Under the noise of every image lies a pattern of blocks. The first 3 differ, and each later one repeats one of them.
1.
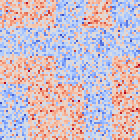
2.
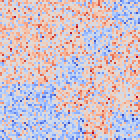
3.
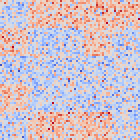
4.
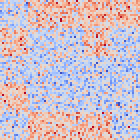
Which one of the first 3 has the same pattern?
3
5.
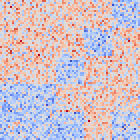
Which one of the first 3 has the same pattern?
2
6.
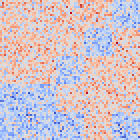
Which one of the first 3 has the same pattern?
2
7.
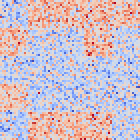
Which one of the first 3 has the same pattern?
3
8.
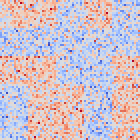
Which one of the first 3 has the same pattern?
1
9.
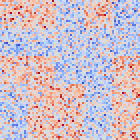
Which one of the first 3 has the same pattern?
1
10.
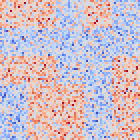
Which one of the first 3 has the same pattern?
1
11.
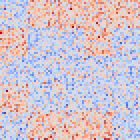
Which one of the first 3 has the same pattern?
3
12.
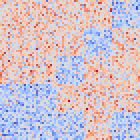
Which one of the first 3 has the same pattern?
2
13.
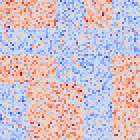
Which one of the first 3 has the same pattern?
1
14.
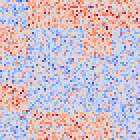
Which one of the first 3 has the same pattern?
3
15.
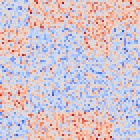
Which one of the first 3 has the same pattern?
3
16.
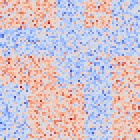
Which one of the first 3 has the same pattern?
1
